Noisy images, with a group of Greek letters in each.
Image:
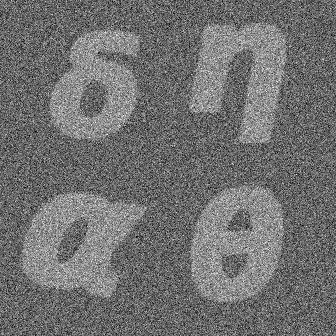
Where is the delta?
top left
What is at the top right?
eta
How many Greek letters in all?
4
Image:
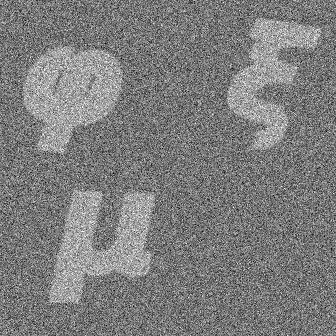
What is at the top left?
phi
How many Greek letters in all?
3
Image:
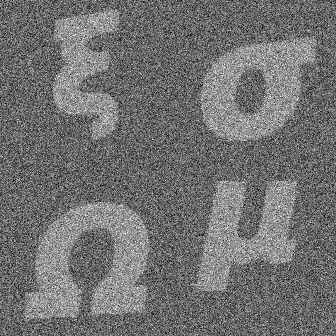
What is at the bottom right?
mu
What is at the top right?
sigma
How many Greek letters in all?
4
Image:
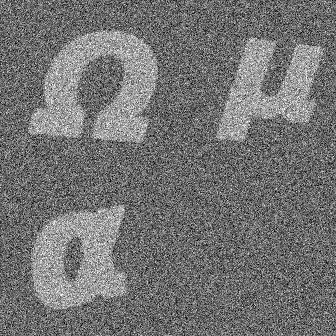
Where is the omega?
top left
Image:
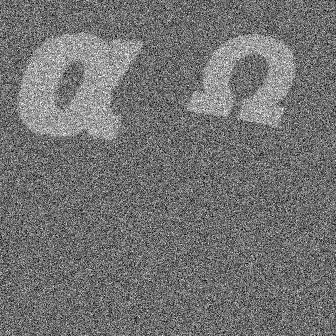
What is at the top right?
omega
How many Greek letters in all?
2
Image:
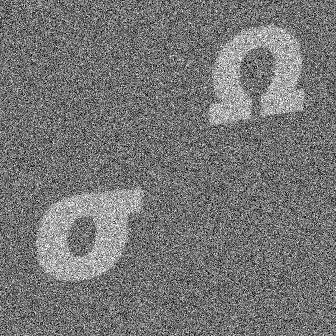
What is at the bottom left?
sigma
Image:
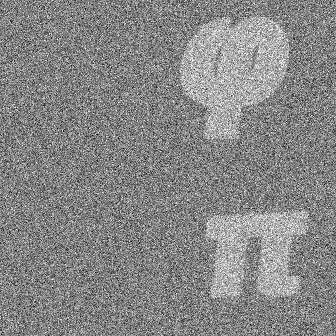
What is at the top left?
nothing
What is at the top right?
phi
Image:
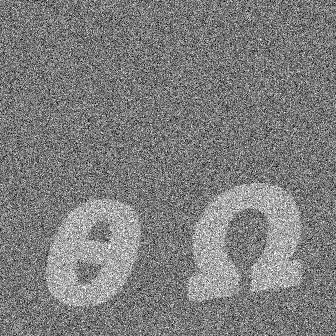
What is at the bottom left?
theta
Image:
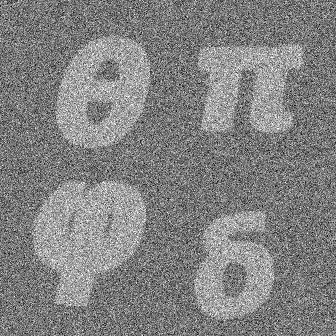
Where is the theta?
top left
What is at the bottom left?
phi
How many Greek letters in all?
4
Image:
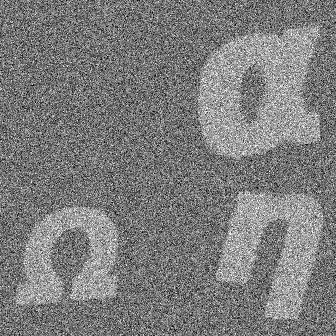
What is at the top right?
alpha
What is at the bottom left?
omega
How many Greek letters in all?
3
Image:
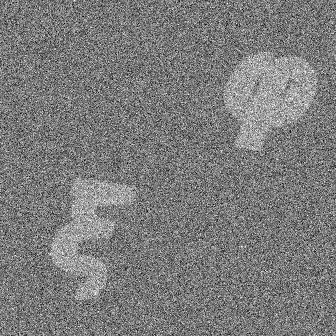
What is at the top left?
nothing
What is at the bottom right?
nothing
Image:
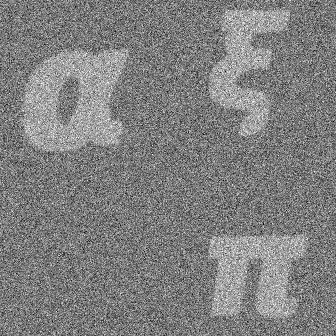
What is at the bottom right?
pi
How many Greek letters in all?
3
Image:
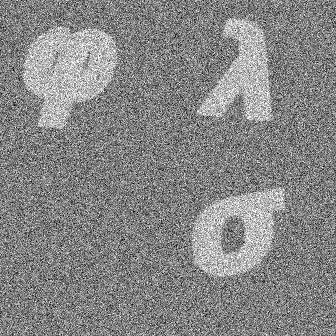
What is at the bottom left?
nothing
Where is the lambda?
top right
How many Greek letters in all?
3
